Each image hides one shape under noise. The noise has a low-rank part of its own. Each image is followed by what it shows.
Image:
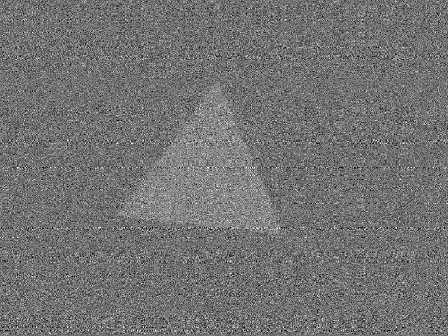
light triangle
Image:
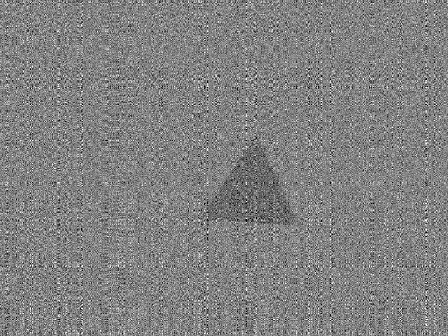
dark triangle, centre
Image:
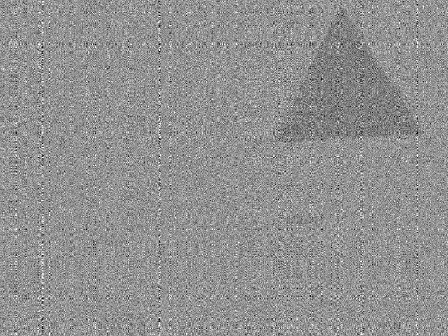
dark triangle, top right
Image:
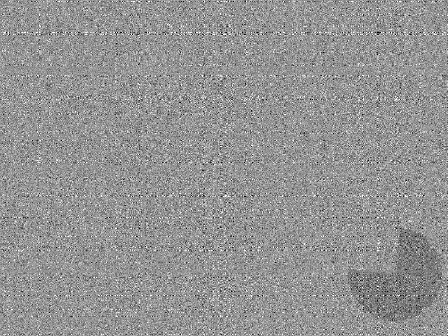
dark disc with a wedge cut out, bottom right
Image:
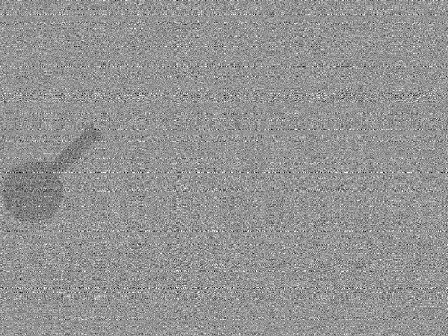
dark lollipop, middle left
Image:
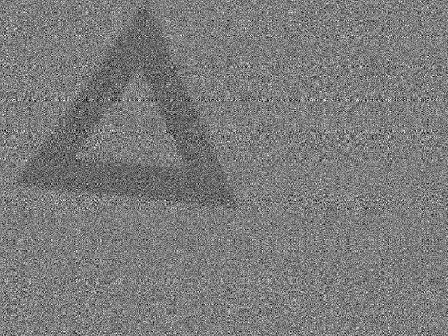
dark triangle frame
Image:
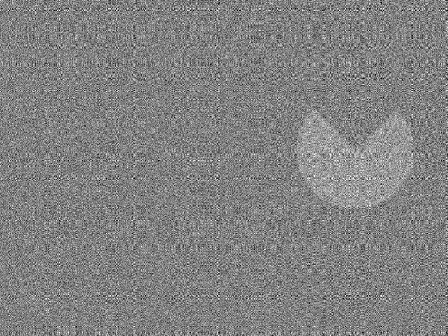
light disc with a wedge cut out, middle right
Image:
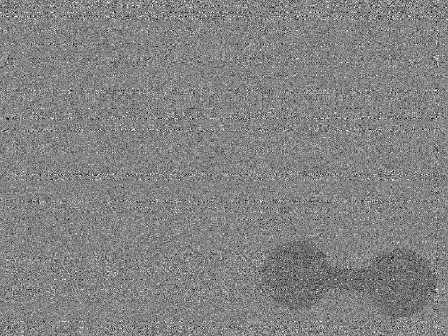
dark dumbbell, bottom right
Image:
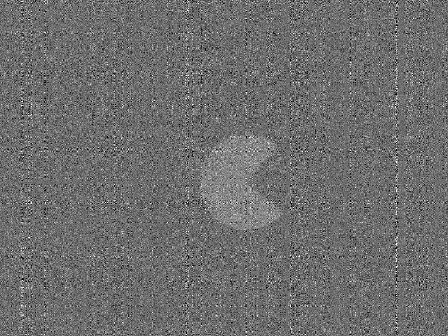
light disc with a wedge cut out, centre
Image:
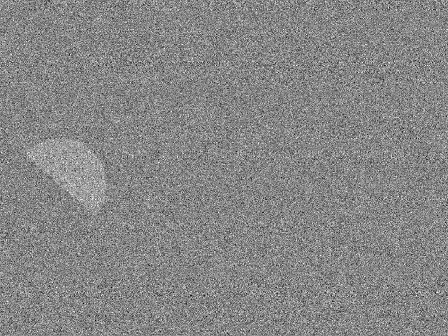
light half disc, middle left
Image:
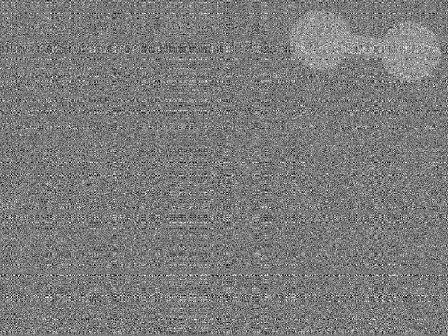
light dumbbell, top right
